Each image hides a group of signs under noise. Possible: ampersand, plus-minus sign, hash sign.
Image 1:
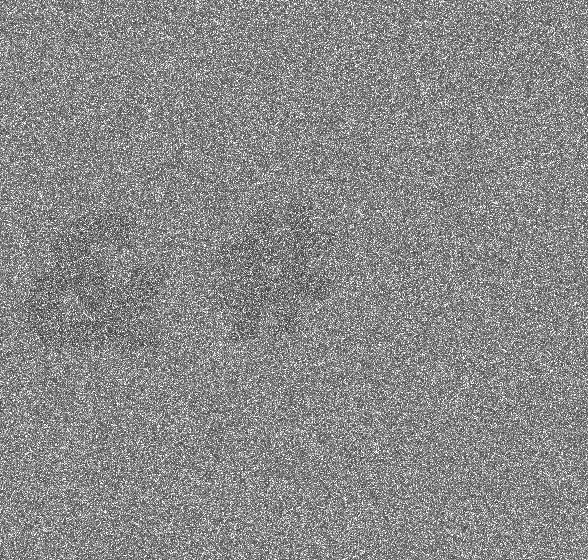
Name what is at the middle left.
ampersand
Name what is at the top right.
nothing
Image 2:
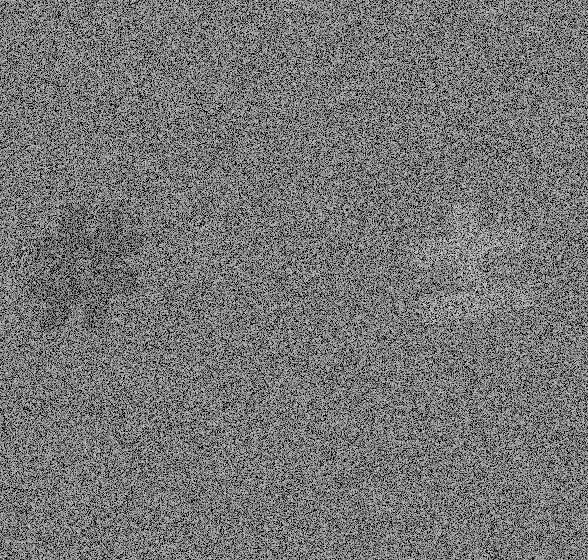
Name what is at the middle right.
plus-minus sign
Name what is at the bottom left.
nothing
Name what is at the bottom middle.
nothing
